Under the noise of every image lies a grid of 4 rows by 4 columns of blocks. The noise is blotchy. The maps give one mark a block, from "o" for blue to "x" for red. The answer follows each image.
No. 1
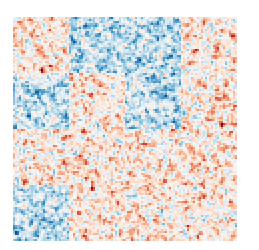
x o o x
o x o x
x x x x
o x x x
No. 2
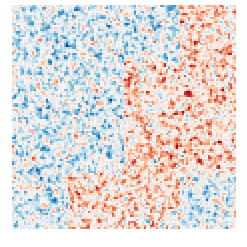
o o o x
o o x x
o o x x
o x x o
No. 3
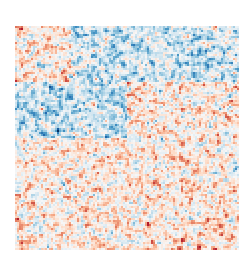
x o o o
o o x x
x x x x
x x x x
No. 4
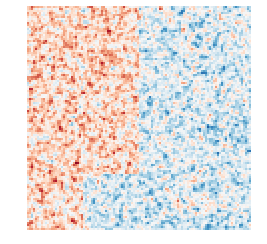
x x o o
x x o o
x x o o
x o o o
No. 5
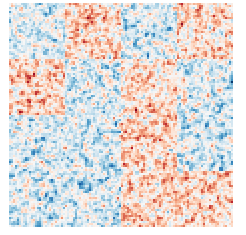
o x o x
x o x o
o o x o
o o x x
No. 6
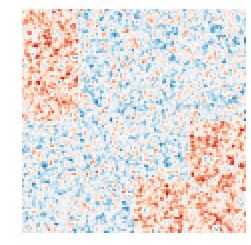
x o o o
x o o o
o o o x
o o x x
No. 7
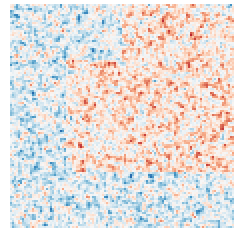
o o x x
o x x x
o x x x
o o o o
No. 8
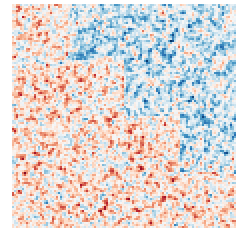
x o o o
x x o o
x x x o
x x x x
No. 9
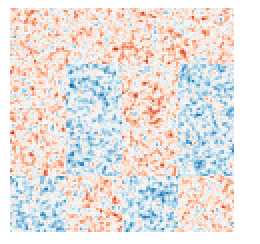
x x x x
x o x o
x o x o
o x o x
